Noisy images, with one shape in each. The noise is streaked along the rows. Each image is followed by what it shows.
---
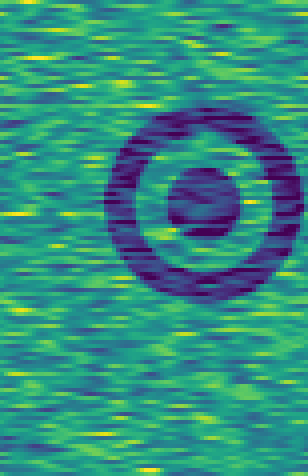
dark bullseye
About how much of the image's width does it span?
two thirds
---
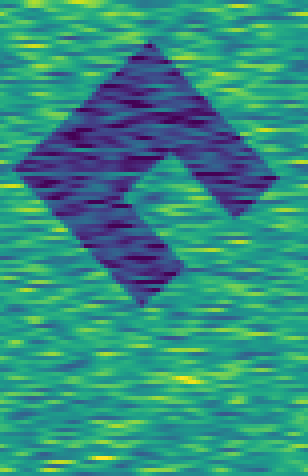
dark square with a notch
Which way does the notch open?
down and right
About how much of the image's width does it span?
nearly all
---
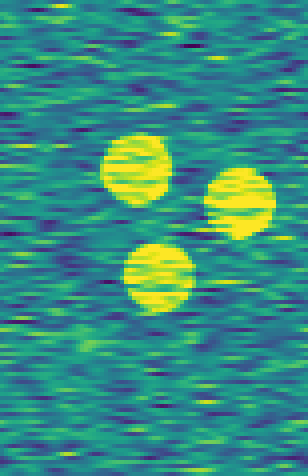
light three dots
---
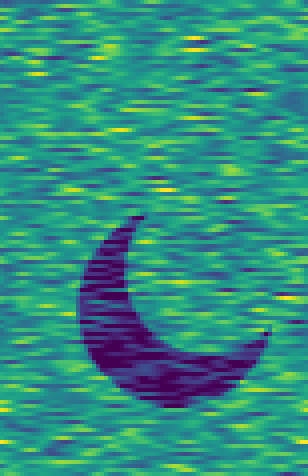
dark crescent
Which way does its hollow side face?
up and right
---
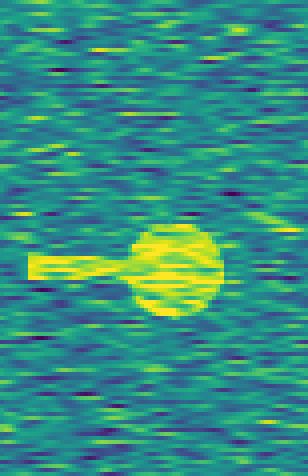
light lollipop
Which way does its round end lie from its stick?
right
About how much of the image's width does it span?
two thirds
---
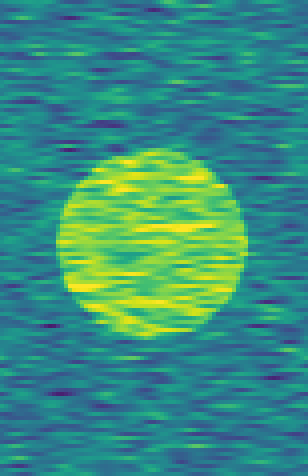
light disc
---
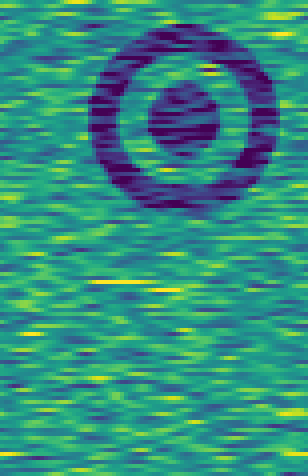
dark bullseye
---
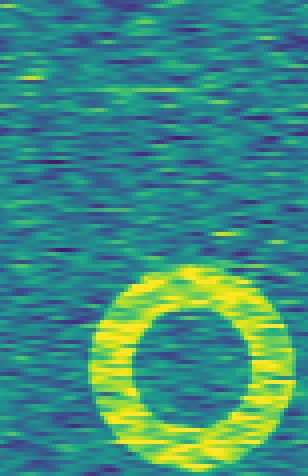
light ring
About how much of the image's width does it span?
two thirds
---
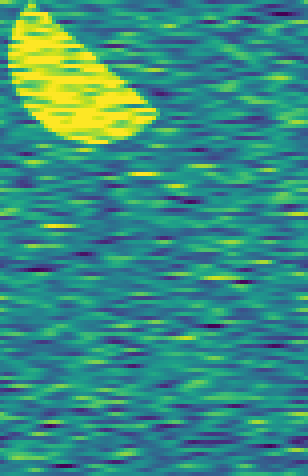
light half disc
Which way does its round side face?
down and left
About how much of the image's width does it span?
half
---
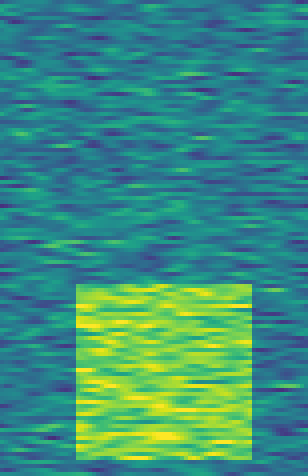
light square
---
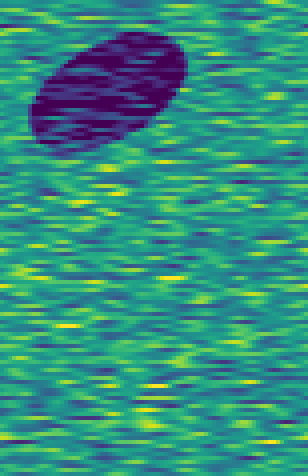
dark ellipse
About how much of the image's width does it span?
half
